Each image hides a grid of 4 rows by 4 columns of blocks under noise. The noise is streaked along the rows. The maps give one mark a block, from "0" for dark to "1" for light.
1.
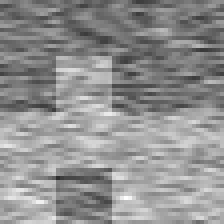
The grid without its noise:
0 0 0 0
0 1 0 0
1 1 1 1
1 0 1 1
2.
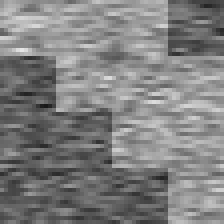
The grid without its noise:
1 1 1 0
0 1 1 1
0 0 1 1
0 0 0 1
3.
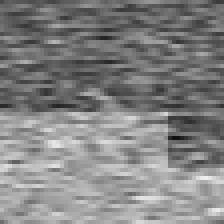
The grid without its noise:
0 0 0 0
0 0 0 0
1 1 1 0
1 1 1 1
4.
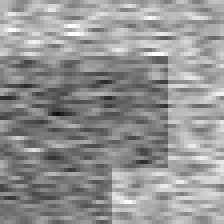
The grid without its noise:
1 1 1 1
0 0 0 1
0 0 0 1
0 0 1 1
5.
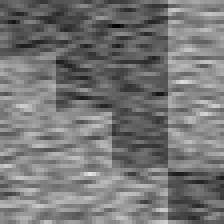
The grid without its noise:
0 0 0 1
1 0 0 1
1 1 0 1
1 1 1 0
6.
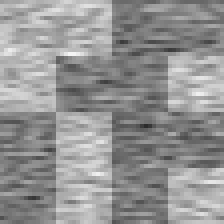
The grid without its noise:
1 1 0 0
1 0 0 1
0 1 0 0
0 1 0 1
